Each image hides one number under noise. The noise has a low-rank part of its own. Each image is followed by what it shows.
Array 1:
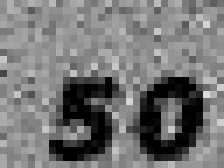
50
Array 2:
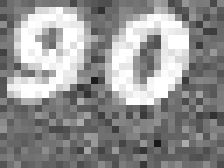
90
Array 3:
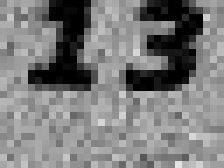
13
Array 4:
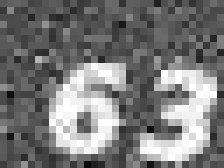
63
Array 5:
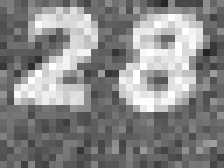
28
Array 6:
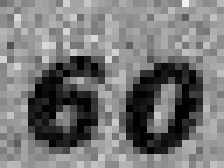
60
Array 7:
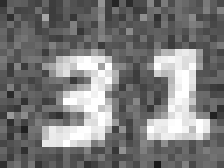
31
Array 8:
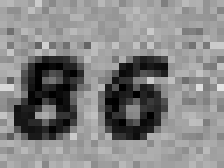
86
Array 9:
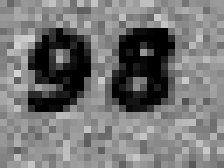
98
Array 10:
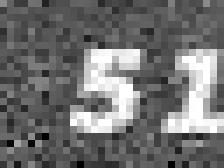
51
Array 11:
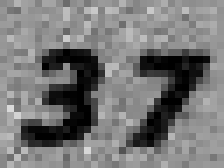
37
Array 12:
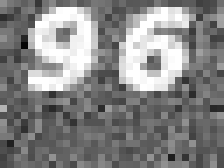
96
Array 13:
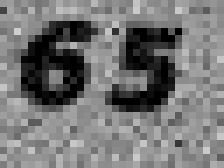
65
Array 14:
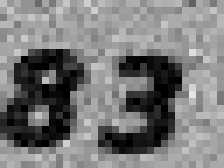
83
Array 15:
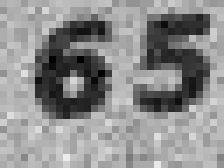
65
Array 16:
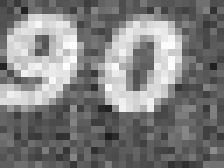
90
